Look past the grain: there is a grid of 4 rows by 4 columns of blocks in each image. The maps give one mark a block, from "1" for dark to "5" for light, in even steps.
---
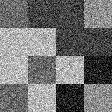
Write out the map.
3224
5522
5351
3514
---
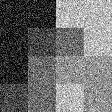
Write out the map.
1155
1235
1344
2354
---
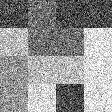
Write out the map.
1211
4225
3445
3515
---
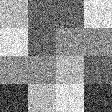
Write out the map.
4225
5233
3342
1451
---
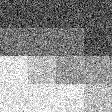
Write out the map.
1111
2221
5433
5554
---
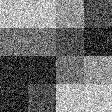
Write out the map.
5542
3321
1134
1255
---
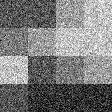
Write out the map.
2245
3455
5234
2111
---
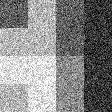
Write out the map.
2421
4421
5531
4531
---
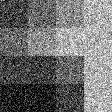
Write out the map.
2345
3455
2235
1125
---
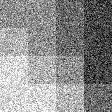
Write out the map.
3321
4321
5431
5542
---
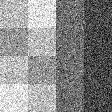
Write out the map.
4521
3421
4321
5421
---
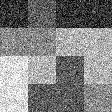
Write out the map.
1211
3344
5424
5223
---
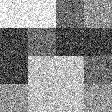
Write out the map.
5523
1211
1442
3443
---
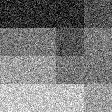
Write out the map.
1112
3323
4433
5554
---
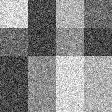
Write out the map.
5142
2131
1354
1354
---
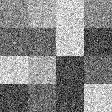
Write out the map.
3453
2251
5412
1215
